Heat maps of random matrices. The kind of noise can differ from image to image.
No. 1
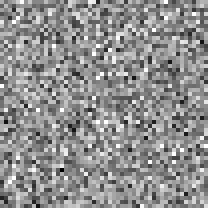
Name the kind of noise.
independent entries
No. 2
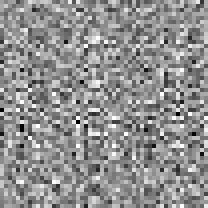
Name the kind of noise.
low rank plus noise
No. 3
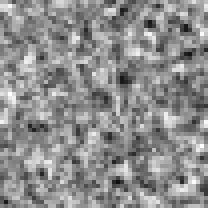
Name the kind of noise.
blotchy
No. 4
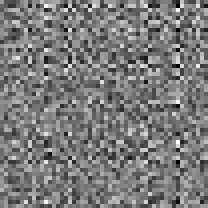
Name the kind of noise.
low rank plus noise
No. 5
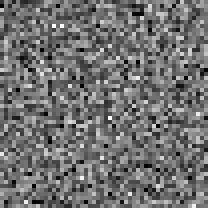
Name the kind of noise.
independent entries
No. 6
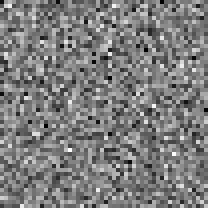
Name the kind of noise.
independent entries
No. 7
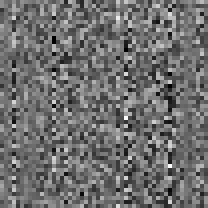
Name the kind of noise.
columns of uneven size
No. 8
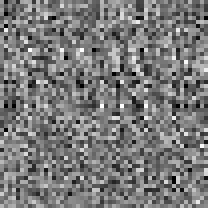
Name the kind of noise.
low rank plus noise
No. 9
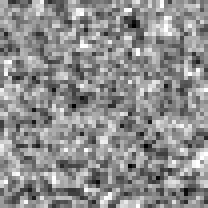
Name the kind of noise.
blotchy
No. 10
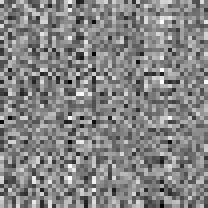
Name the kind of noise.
low rank plus noise
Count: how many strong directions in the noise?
two
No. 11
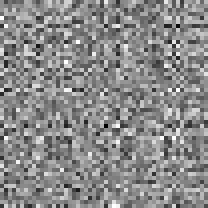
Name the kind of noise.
low rank plus noise
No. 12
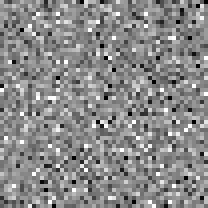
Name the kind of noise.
heavy tails
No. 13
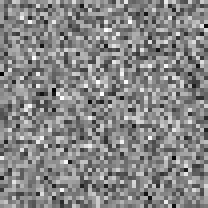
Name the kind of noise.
independent entries
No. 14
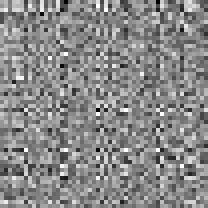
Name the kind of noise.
low rank plus noise
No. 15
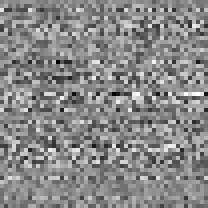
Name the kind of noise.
rows of uneven size
